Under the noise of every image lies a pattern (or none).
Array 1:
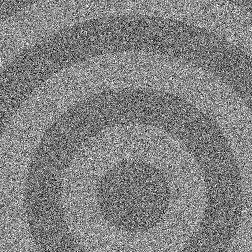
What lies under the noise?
rings round one point
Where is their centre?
bottom middle
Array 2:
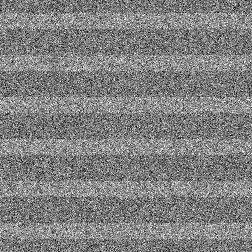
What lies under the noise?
horizontal stripes
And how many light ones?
6
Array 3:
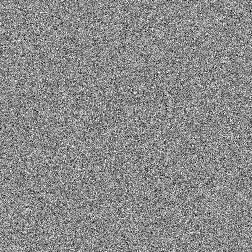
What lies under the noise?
only noise
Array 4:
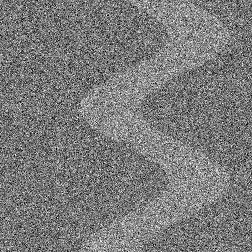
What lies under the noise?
a wavy band
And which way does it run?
top to bottom
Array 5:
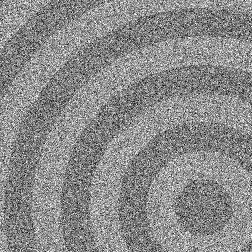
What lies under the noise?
rings round one point
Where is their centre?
bottom right
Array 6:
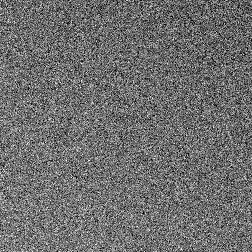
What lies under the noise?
a smooth slope
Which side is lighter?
bottom left
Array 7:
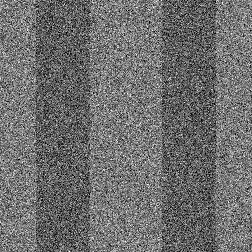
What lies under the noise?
vertical stripes
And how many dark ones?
2
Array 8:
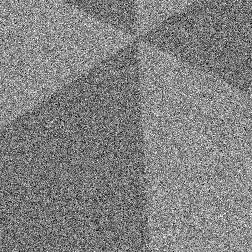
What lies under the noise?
spokes from one point
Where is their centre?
top middle
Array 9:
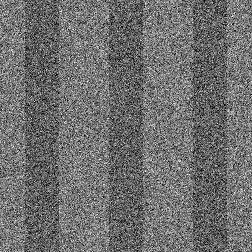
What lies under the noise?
vertical stripes
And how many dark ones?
3
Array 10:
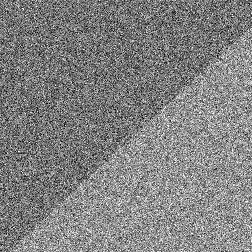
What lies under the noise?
a sharp edge
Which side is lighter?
bottom right
